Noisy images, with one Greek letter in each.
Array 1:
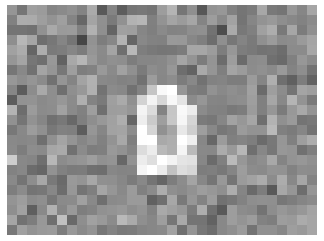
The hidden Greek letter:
omega
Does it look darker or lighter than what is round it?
lighter
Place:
centre
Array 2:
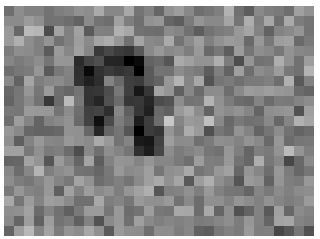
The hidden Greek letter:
eta
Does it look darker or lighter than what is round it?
darker
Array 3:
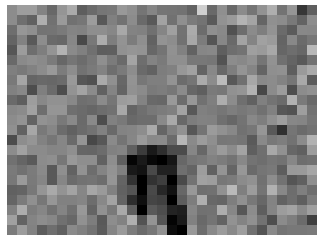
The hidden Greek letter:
eta
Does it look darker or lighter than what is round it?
darker
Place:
bottom middle
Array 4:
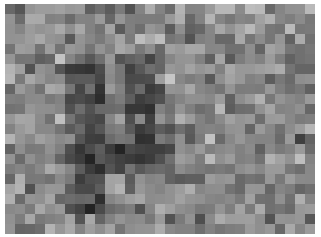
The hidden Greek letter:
mu
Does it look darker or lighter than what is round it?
darker
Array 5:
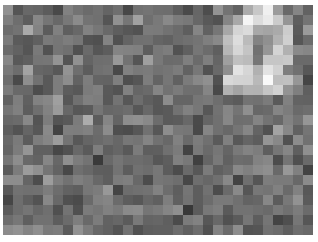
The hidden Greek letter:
omega
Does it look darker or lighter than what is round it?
lighter
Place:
top right
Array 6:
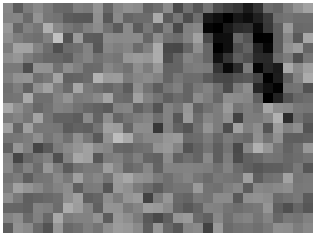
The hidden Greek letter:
eta
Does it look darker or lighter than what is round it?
darker
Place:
top right
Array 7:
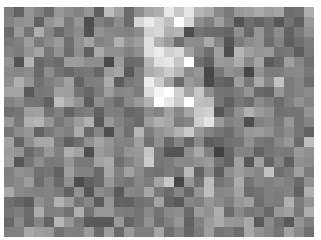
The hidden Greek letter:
xi
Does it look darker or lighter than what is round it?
lighter
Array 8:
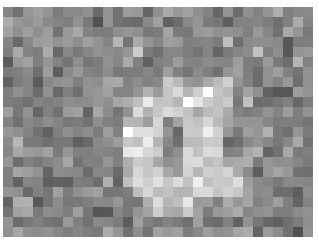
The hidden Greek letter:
alpha
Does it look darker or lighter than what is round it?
lighter
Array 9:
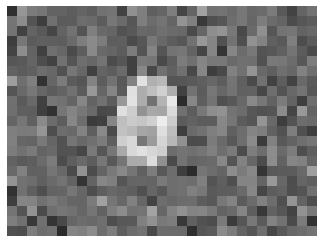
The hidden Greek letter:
theta
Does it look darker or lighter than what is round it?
lighter
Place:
centre
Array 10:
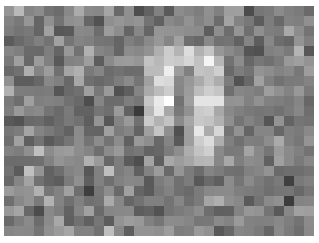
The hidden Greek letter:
eta
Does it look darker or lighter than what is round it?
lighter
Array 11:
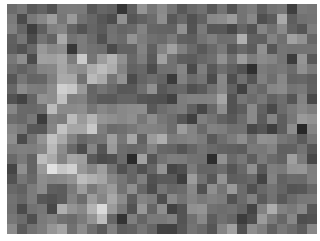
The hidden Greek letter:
xi
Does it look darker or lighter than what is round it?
lighter
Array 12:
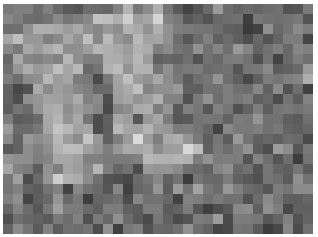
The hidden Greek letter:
pi
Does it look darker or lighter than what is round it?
lighter
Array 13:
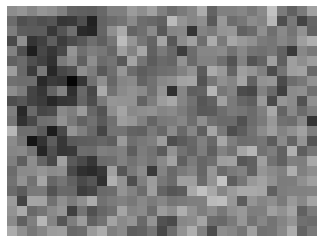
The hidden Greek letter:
xi
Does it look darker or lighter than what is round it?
darker
